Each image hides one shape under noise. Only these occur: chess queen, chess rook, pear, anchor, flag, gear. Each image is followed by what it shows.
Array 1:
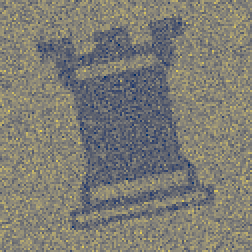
dark chess rook
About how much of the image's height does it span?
nearly all
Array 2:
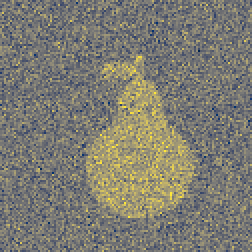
light pear
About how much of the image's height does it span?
two thirds
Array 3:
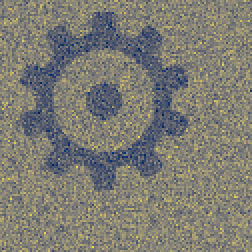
dark gear
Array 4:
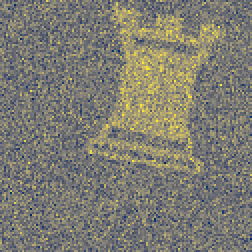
light chess rook
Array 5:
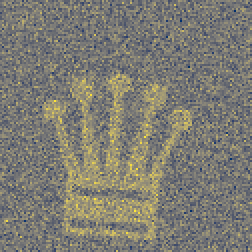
light chess queen
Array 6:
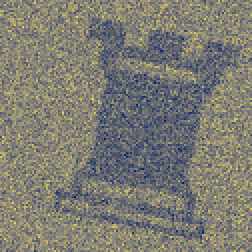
dark chess rook
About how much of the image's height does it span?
nearly all
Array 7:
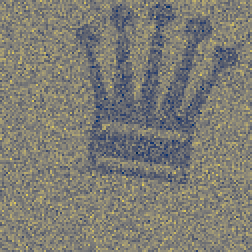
dark chess queen
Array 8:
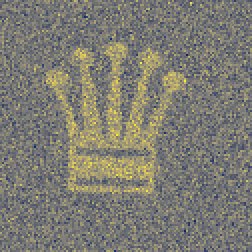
light chess queen
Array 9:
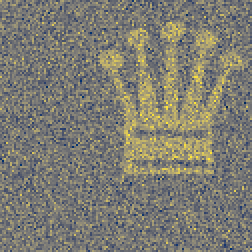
light chess queen
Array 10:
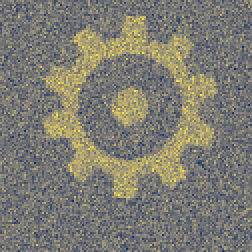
light gear
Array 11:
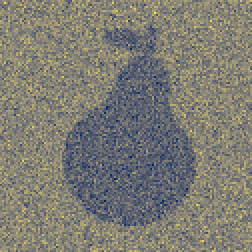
dark pear
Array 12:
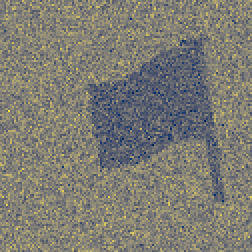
dark flag
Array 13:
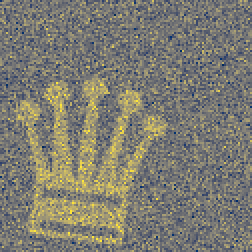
light chess queen
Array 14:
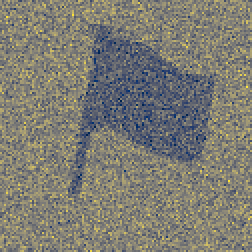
dark flag
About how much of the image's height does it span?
two thirds
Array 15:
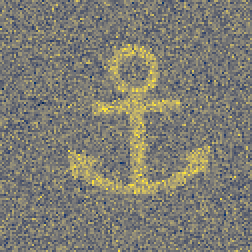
light anchor
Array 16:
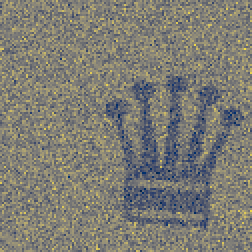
dark chess queen
